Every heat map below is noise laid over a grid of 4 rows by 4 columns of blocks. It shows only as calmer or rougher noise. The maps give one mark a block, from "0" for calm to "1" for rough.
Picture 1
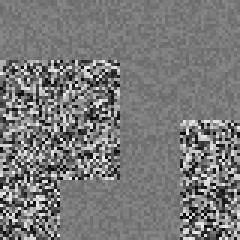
0 0 0 0
1 1 0 0
1 1 0 1
1 0 0 1
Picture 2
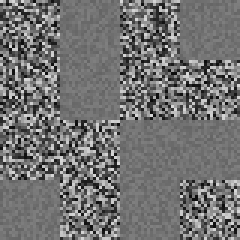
1 0 1 0
1 0 1 1
1 1 0 0
0 1 0 1
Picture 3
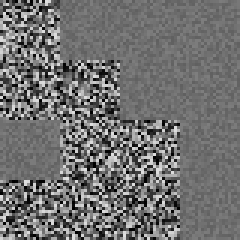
1 0 0 0
1 1 0 0
0 1 1 0
1 1 1 0
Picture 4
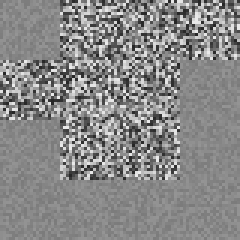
0 1 1 1
1 1 1 0
0 1 1 0
0 0 0 0
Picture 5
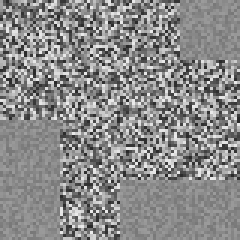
1 1 1 0
1 1 1 1
0 1 1 1
0 1 0 0
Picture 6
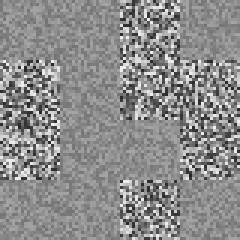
0 0 1 0
1 0 1 1
1 0 0 1
0 0 1 0
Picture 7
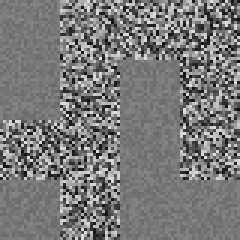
0 1 1 1
0 1 0 1
1 1 0 1
0 1 0 0
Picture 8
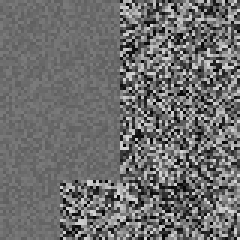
0 0 1 1
0 0 1 1
0 0 1 1
0 1 1 1
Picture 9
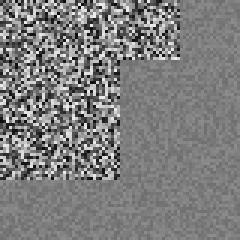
1 1 1 0
1 1 0 0
1 1 0 0
0 0 0 0
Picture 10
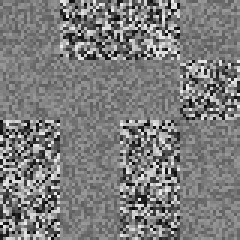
0 1 1 0
0 0 0 1
1 0 1 0
1 0 1 0
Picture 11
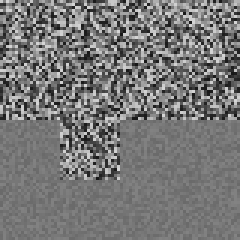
1 1 1 1
1 1 1 1
0 1 0 0
0 0 0 0
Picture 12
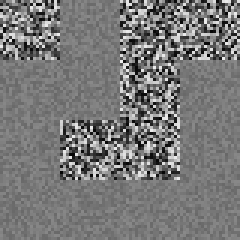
1 0 1 1
0 0 1 0
0 1 1 0
0 0 0 0
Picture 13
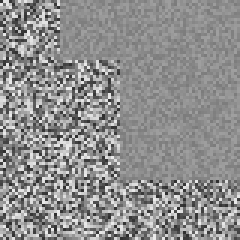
1 0 0 0
1 1 0 0
1 1 0 0
1 1 1 1
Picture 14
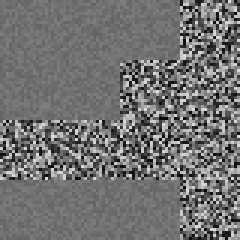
0 0 0 1
0 0 1 1
1 1 1 1
0 0 0 1
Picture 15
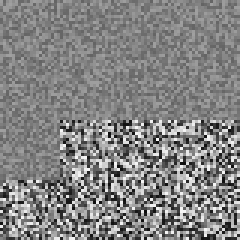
0 0 0 0
0 0 0 0
0 1 1 1
1 1 1 1
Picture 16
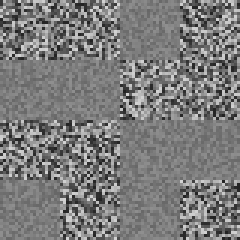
1 1 0 1
0 0 1 1
1 1 0 0
0 1 0 1
